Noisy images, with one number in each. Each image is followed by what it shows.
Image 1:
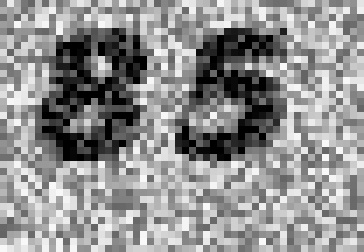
85
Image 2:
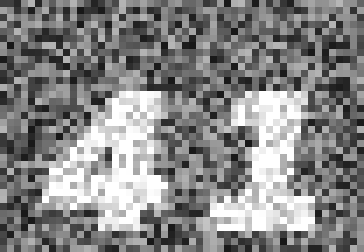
41
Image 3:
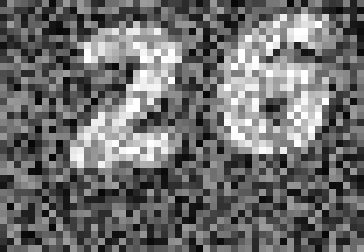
26
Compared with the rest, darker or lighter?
lighter
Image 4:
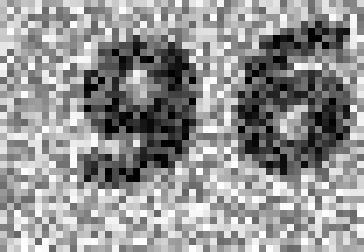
96
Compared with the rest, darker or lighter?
darker
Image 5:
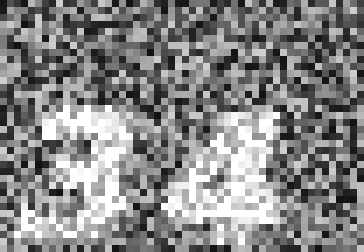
34
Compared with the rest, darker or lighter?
lighter
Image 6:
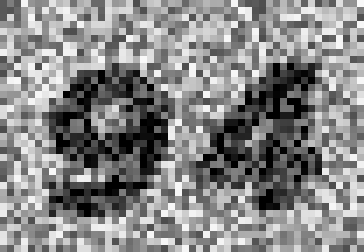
94
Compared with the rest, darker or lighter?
darker
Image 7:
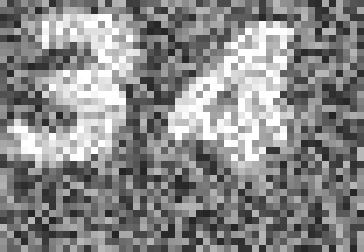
34
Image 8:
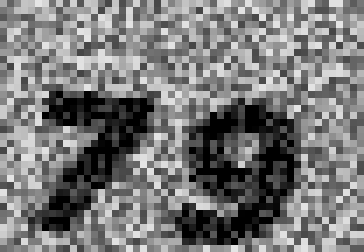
79
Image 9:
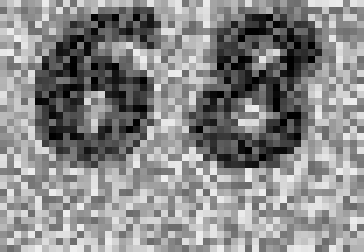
68
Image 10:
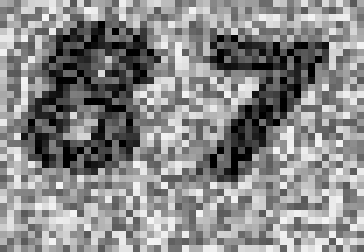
87
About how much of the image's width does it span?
nearly all
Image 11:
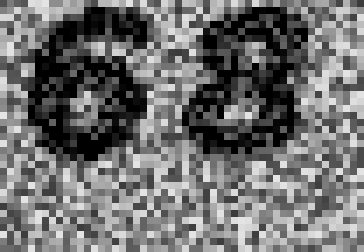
68
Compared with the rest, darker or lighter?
darker
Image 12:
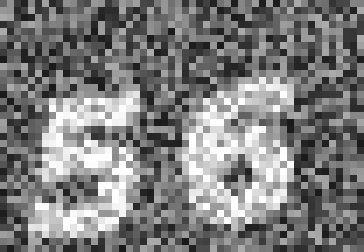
56
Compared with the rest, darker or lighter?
lighter
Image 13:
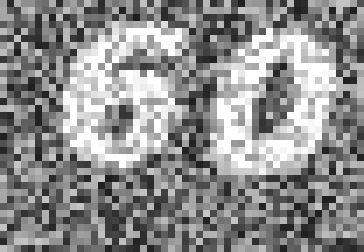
60
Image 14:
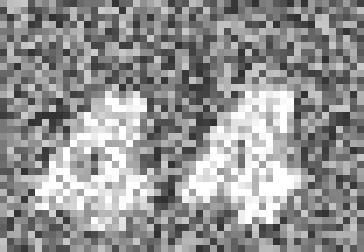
44
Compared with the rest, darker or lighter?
lighter
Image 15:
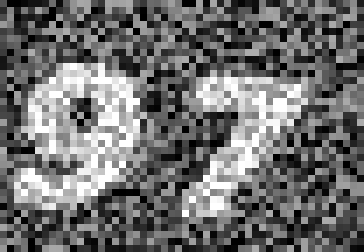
97
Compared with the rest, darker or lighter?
lighter
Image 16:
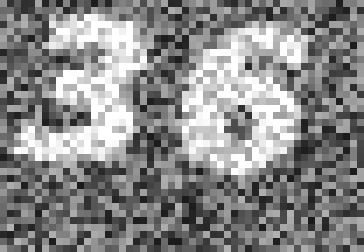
36
